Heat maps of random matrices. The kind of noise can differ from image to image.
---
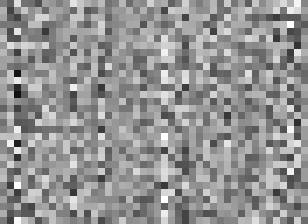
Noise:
columns of uneven size
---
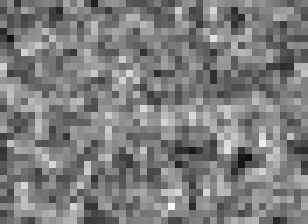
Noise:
blotchy
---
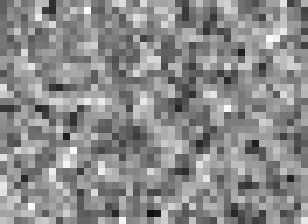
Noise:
blotchy
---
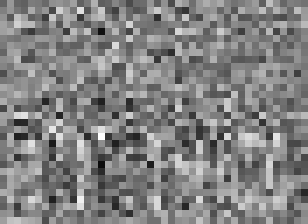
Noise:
low rank plus noise
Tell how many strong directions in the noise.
three or four
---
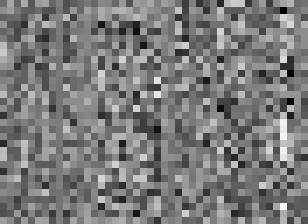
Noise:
columns of uneven size
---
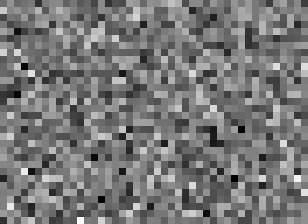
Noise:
independent entries
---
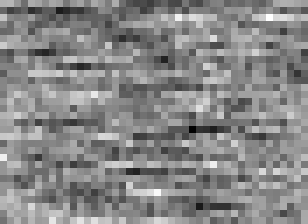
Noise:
streaked along the rows
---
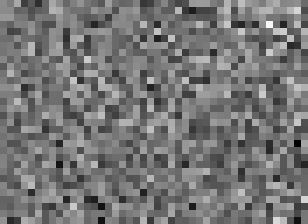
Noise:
low rank plus noise
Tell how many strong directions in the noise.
five to eight
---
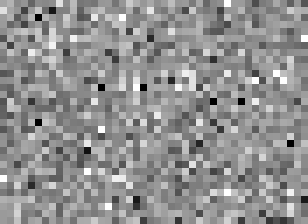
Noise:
heavy tails
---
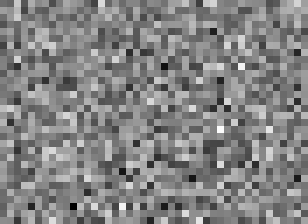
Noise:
low rank plus noise
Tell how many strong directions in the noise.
five to eight
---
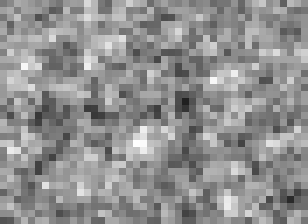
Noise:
blotchy
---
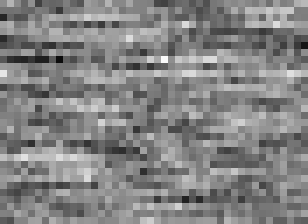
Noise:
streaked along the rows
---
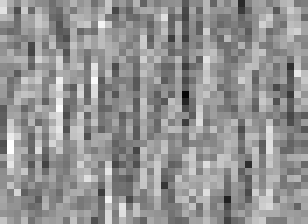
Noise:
streaked along the columns
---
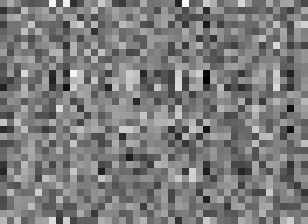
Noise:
low rank plus noise
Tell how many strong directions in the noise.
one
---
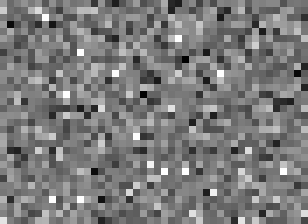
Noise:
heavy tails
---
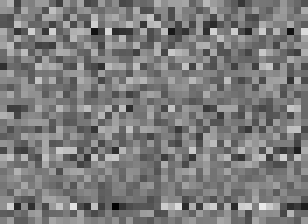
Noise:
rows of uneven size
